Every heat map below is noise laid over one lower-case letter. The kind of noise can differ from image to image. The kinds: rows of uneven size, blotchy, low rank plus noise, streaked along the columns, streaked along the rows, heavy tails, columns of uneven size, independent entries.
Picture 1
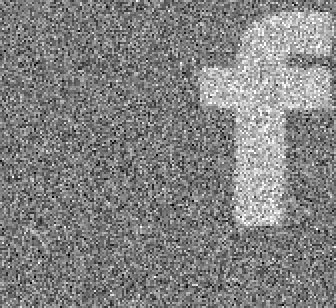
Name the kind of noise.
independent entries
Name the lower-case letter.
f
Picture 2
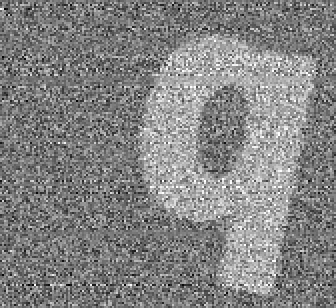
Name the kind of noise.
rows of uneven size
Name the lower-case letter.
q
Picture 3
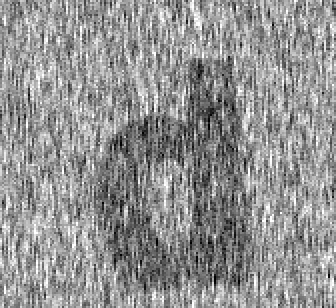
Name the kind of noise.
streaked along the columns
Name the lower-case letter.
d
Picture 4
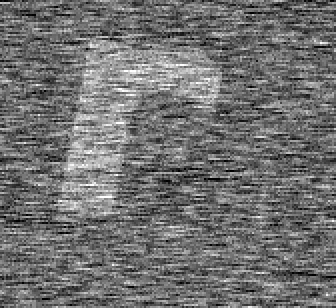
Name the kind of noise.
streaked along the rows
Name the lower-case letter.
r
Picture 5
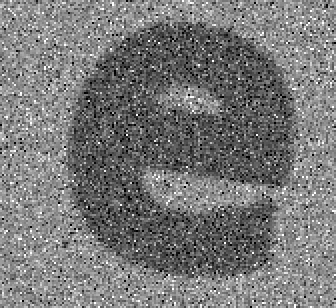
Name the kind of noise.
heavy tails
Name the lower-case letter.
e
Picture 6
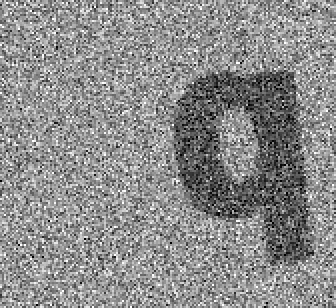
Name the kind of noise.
independent entries
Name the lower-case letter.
q
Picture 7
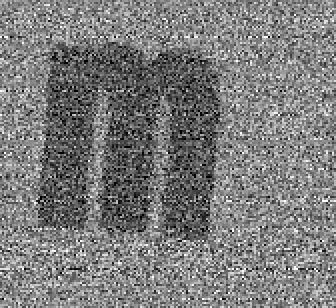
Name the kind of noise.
rows of uneven size
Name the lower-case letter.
m
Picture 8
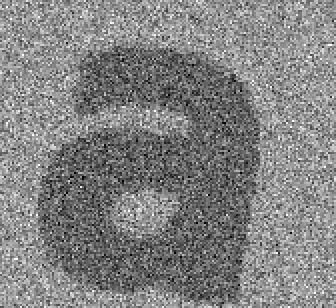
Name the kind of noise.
independent entries
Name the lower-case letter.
a
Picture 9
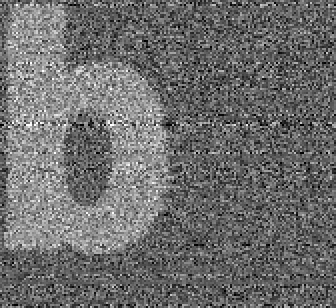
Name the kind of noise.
rows of uneven size
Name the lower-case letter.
b
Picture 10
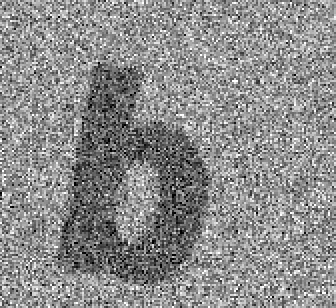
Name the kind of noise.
low rank plus noise
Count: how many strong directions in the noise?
one
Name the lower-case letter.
b
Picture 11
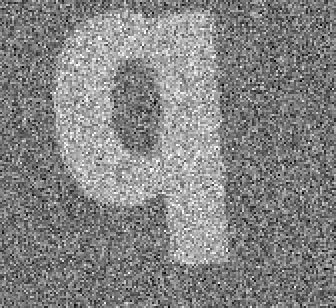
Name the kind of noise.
independent entries
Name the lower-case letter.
q
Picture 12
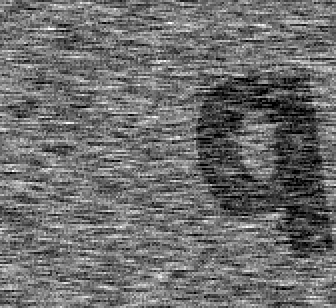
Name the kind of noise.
streaked along the rows
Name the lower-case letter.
q
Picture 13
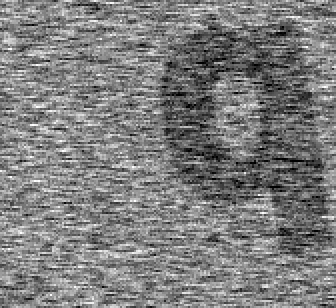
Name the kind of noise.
streaked along the rows
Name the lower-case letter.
q
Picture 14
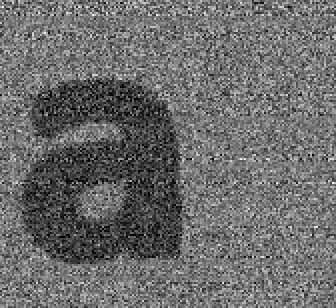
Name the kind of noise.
rows of uneven size
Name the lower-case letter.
a
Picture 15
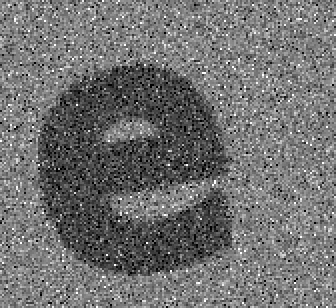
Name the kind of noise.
heavy tails
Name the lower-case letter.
e
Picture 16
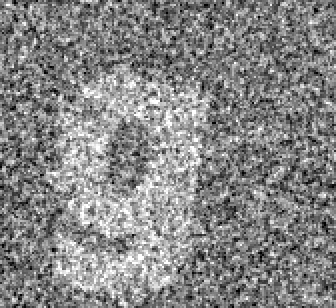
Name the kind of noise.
blotchy
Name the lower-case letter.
g
